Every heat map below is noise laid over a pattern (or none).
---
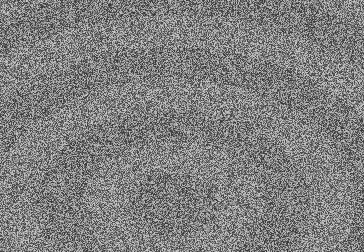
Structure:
rings round one point
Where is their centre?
bottom middle
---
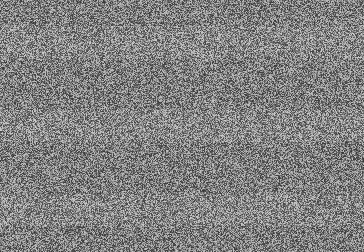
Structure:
horizontal stripes
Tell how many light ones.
3
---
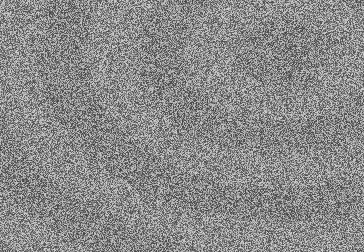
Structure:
rings round one point
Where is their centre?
top right
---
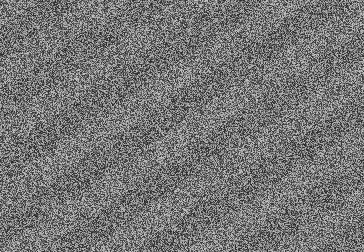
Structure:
diagonal stripes
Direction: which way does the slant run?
bottom left to top right
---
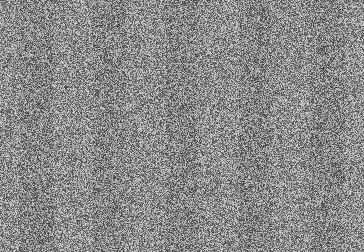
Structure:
vertical stripes
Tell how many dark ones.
5
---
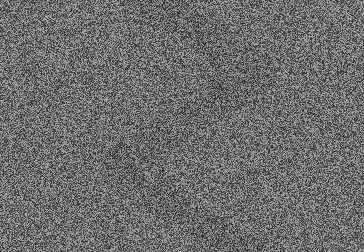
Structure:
a wavy band
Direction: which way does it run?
top to bottom
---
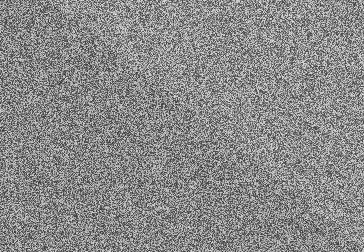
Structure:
a sharp edge
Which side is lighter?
top right
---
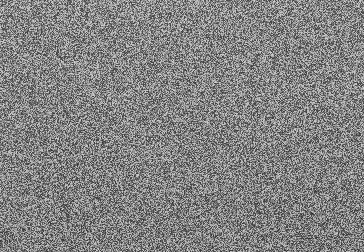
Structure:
a smooth slope
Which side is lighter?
top
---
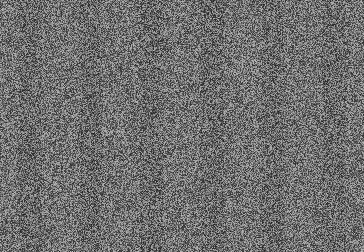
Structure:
vertical stripes
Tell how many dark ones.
6
